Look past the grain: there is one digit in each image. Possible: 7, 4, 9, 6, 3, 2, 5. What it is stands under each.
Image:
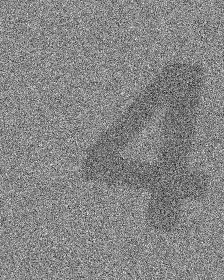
dark 4
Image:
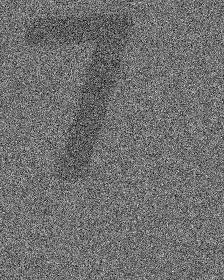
dark 7
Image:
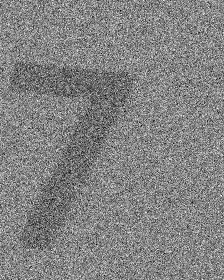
dark 7
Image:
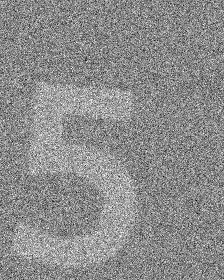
light 5
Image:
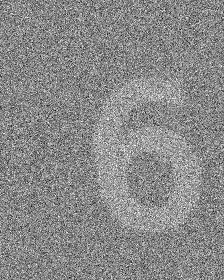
light 6
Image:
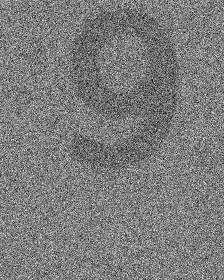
dark 9
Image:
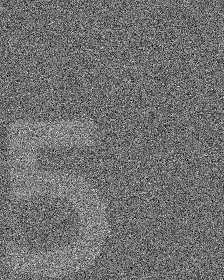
light 5
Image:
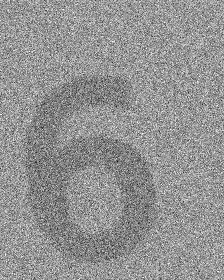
dark 6
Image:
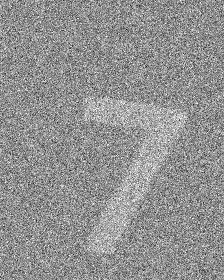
light 7
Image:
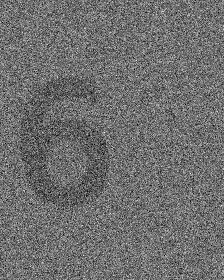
dark 6
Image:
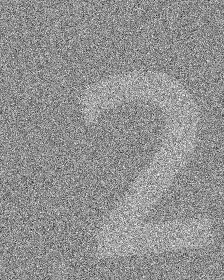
light 2
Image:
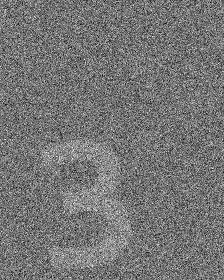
light 3
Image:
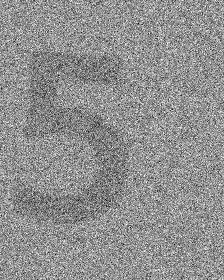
dark 5
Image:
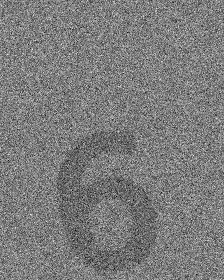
dark 6
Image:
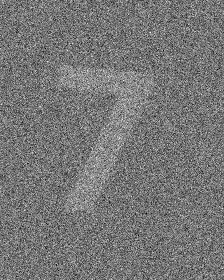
light 7
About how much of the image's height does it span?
half
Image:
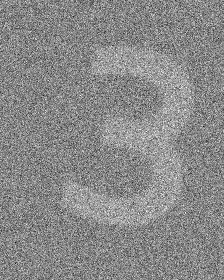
light 3
